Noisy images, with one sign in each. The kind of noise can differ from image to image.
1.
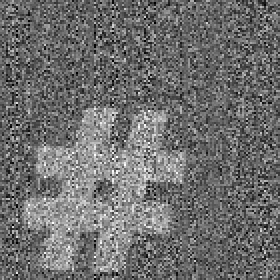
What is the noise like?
columns of uneven size
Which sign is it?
hash sign
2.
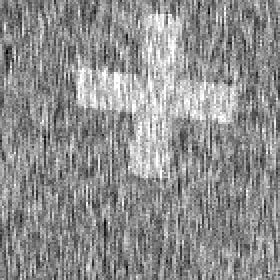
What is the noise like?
streaked along the columns
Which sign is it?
plus sign
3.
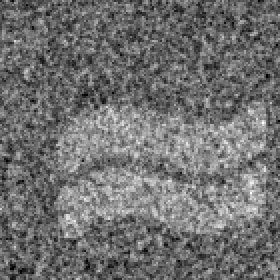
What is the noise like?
blotchy
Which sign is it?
approximately sign
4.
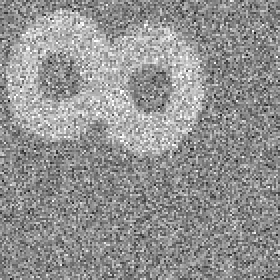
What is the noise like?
independent entries
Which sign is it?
infinity sign
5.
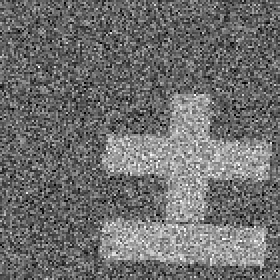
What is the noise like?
independent entries
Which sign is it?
plus-minus sign
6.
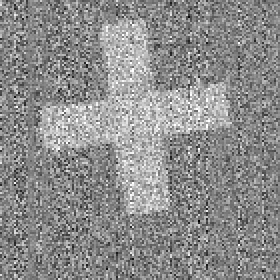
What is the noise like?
columns of uneven size
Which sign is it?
plus sign
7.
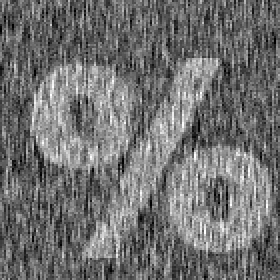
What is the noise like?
streaked along the columns
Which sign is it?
percent sign
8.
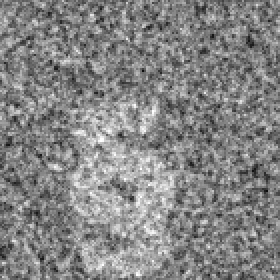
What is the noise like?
blotchy
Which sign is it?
section sign
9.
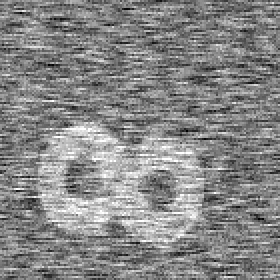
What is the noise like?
streaked along the rows
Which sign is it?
infinity sign
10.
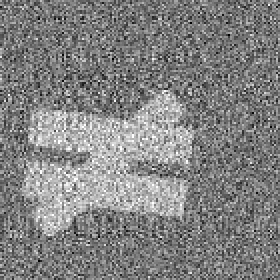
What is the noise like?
low rank plus noise
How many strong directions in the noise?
two
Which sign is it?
not-equal sign
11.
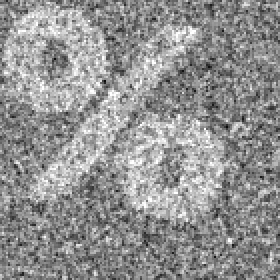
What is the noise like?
blotchy
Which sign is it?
percent sign
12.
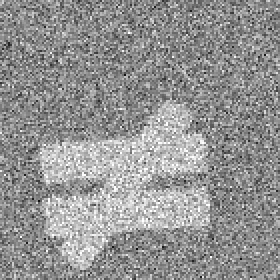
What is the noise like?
independent entries
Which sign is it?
not-equal sign
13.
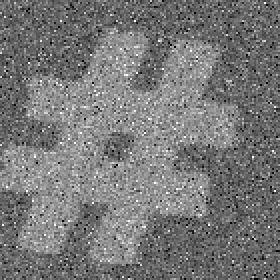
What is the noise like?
heavy tails
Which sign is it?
hash sign
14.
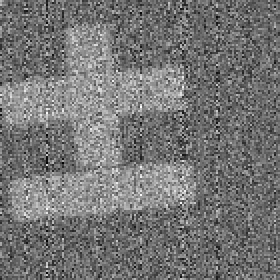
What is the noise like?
columns of uneven size
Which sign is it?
plus-minus sign
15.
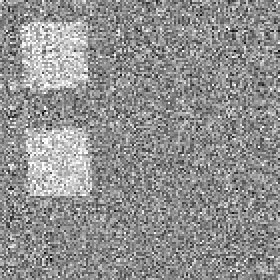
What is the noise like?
low rank plus noise
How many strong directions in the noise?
five to eight
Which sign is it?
colon
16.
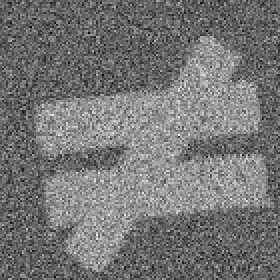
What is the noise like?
low rank plus noise
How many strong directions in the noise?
two
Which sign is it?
not-equal sign
